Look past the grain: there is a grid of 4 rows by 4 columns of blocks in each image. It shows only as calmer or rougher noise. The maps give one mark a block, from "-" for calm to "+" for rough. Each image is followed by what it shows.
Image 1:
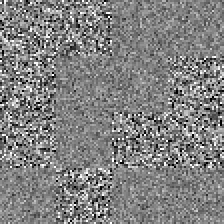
+ + - -
+ - - +
+ - + +
- + - -
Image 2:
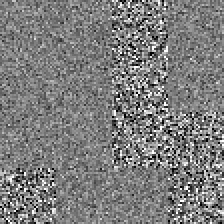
- - + -
- - + -
- - + +
+ - - +
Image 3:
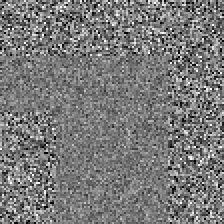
+ + + +
- - - +
+ - - +
+ - - +
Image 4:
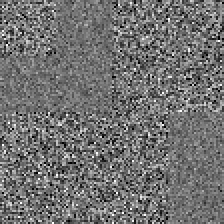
+ - + +
- - + +
+ + + -
+ + + -
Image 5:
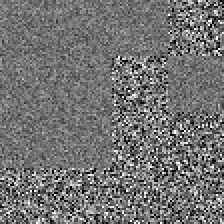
- - - +
- - + -
- - + +
+ + + +
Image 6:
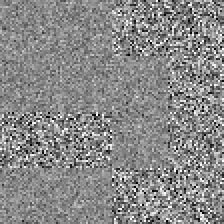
- - + +
- - - +
+ + - +
- - + +
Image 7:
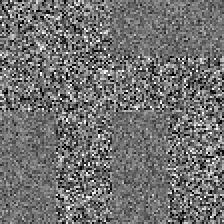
+ + - -
+ + + +
- + - +
- + - +
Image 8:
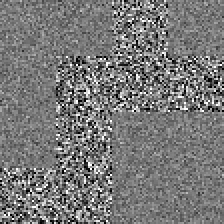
- - + -
- + + +
- + - -
+ + - -
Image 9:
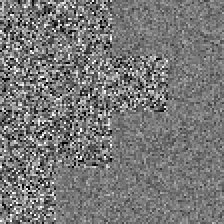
+ + - -
+ + + -
+ + - -
+ - - -
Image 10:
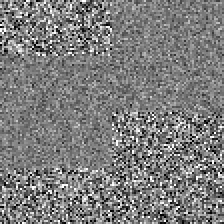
+ + - -
- - - -
- - + +
+ + + +
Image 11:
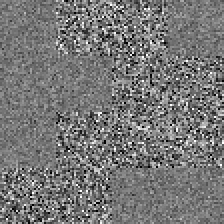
- + + -
- - + +
- + + +
+ + - -
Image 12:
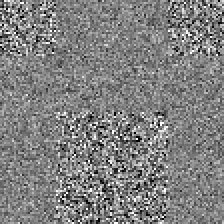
+ - - +
- - - -
- + + -
- + + -
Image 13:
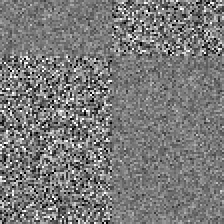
- - + +
+ + - -
+ + - -
+ + - -
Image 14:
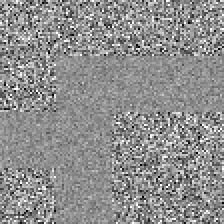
+ + + +
+ - - -
- - + +
+ - + +
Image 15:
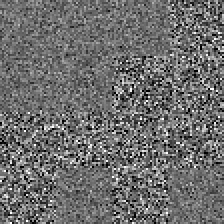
- - - +
- - + +
+ + + +
+ - + -
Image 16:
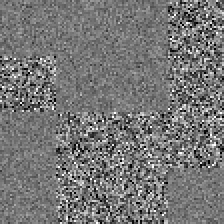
- - - +
+ - - +
- + + +
- + + -
